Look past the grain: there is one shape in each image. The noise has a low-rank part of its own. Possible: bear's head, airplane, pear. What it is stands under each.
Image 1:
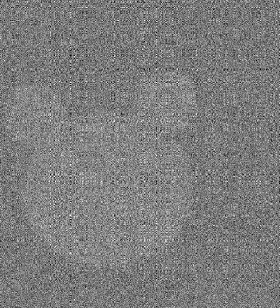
bear's head
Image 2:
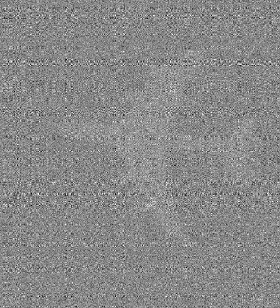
airplane
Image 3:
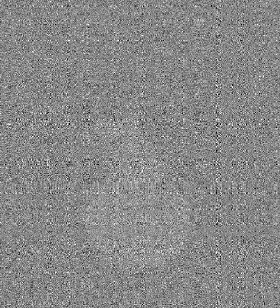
pear
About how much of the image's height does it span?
half
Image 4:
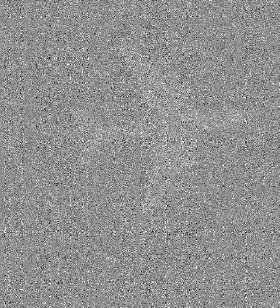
airplane
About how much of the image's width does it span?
two thirds
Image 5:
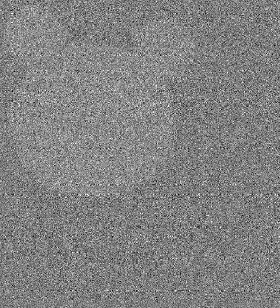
bear's head
